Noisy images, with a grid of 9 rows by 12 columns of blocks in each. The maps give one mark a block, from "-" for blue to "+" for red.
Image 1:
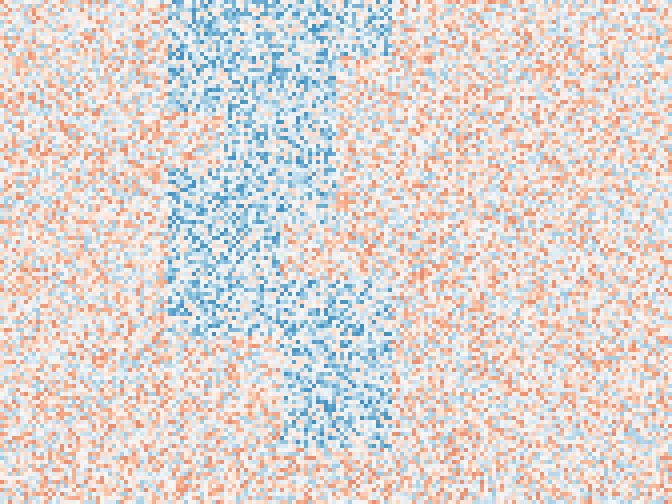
+ + + - - - - + + + + +
+ + + - - - + + + + + +
+ + + + - - + + + + + +
+ + + - - - + + + + + +
+ + + - - + + + + + + +
+ + + - - - - + + + + +
+ + + + + - - + + + + +
+ + + + + - - + + + + +
+ + + + + + + + + + + +
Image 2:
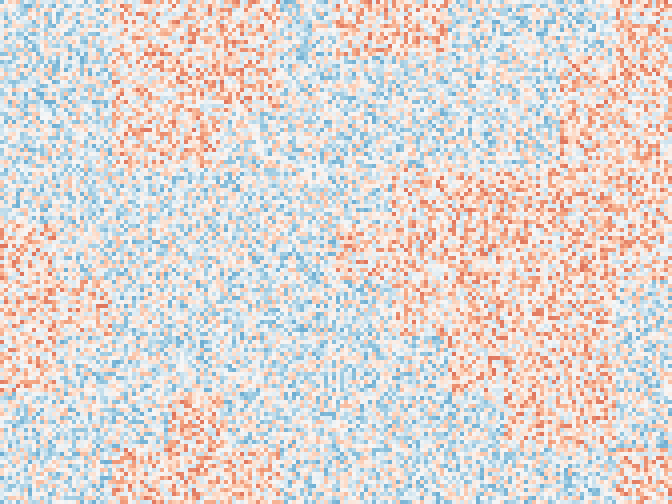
- - + + + - + + - - - +
- - + + + - - - - - + +
- - + + - - - - - - + +
- - - - - - - + + + + +
+ - - - - - + + + + + +
+ + - - - - - + + + + -
+ - - - - - - - + + + -
- - - + - - - - - + + -
- - + + + - - - - - - +
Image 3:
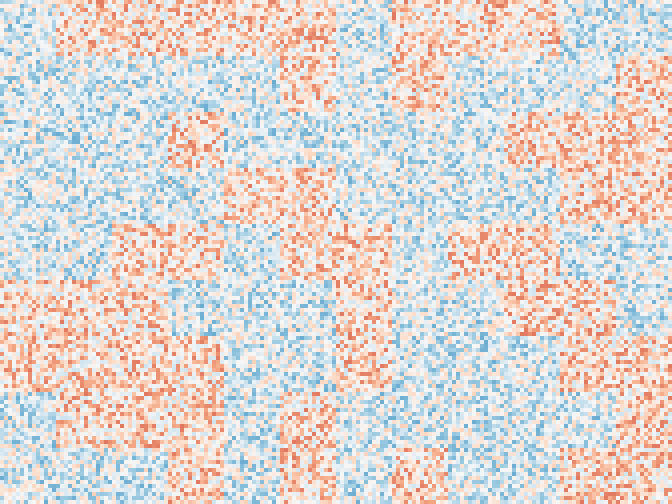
- + + + + + - + + + - -
- - - - - + - + - - - +
- - - + - - - - - + + +
- - - - + + - - - - + +
- - + + - + + - + + - -
+ + + - - - + - - + + -
+ + + + - - + - - - + +
- + + + - + - - - - - +
- - - + - + - + - - + +
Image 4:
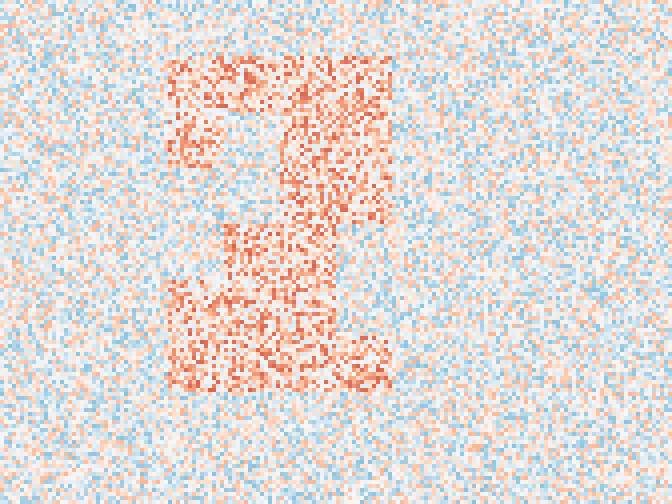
- - - - - - - - - - - -
- - - + + + + - - - - -
- - - + - + + - - - - -
- - - - - + + - - - - -
- - - - + + - - - - - -
- - - + + + - - - - - -
- - - + + + + - - - - -
- - - - - - - - - - - -
- - - - - - - - - - - -
